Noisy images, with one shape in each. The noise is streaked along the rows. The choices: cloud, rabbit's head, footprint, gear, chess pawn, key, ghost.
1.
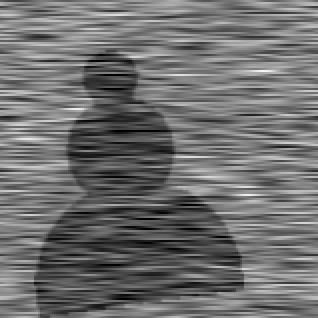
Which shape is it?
chess pawn
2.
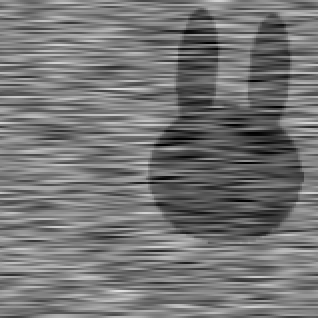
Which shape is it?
rabbit's head
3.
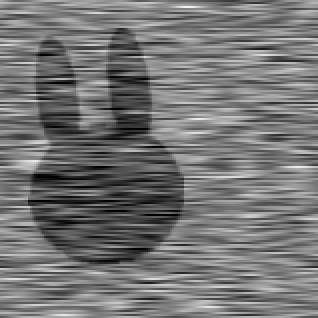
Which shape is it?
rabbit's head
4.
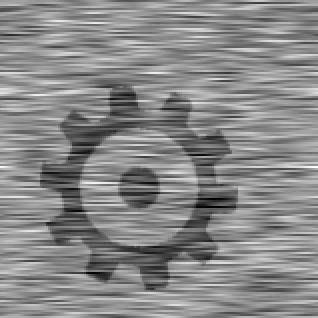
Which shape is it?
gear
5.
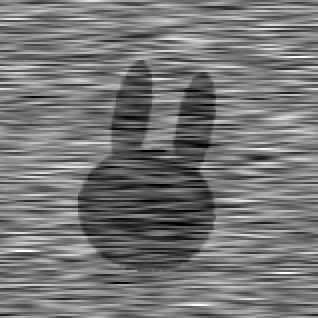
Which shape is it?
rabbit's head
